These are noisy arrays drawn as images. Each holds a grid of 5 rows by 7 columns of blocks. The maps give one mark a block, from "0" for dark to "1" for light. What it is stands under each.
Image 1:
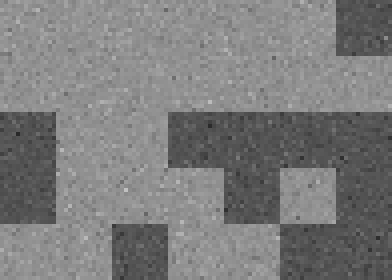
1111110
1111111
0110000
0111010
1101100
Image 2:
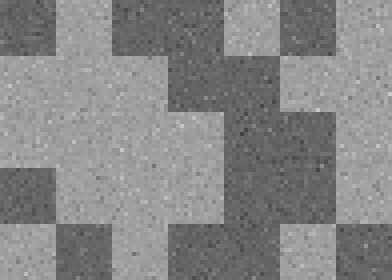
0100101
1110011
1111001
0111001
1010010
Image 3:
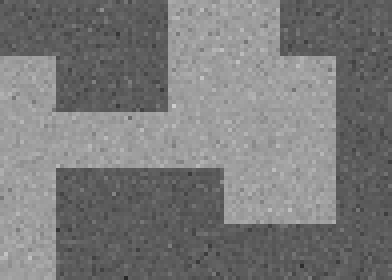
0001100
1001110
1111110
1000110
1000000
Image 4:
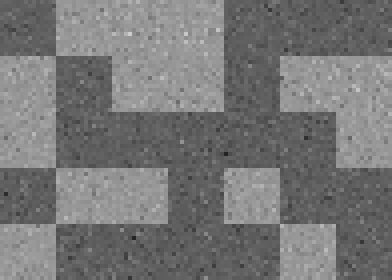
0111000
1011011
1000001
0110100
1000010
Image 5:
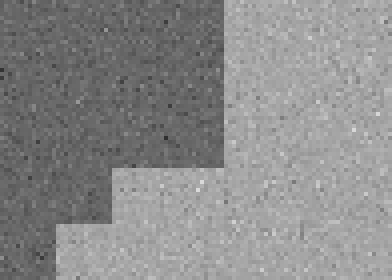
0000111
0000111
0000111
0011111
0111111
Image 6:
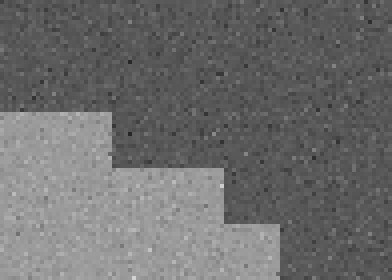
0000000
0000000
1100000
1111000
1111100
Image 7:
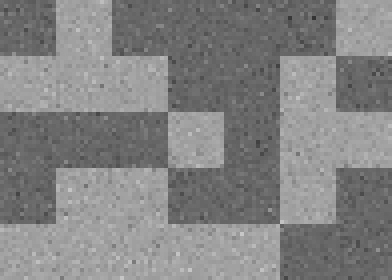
0100001
1110010
0001011
0110010
1111100
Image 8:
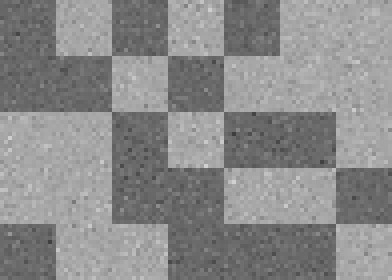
0101011
0010111
1101001
1100110
0110001
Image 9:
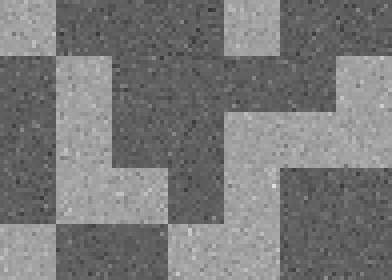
1000100
0100001
0100111
0110100
1001100
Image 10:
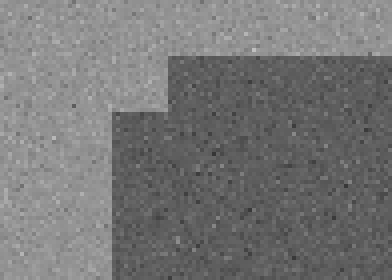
1111111
1110000
1100000
1100000
1100000
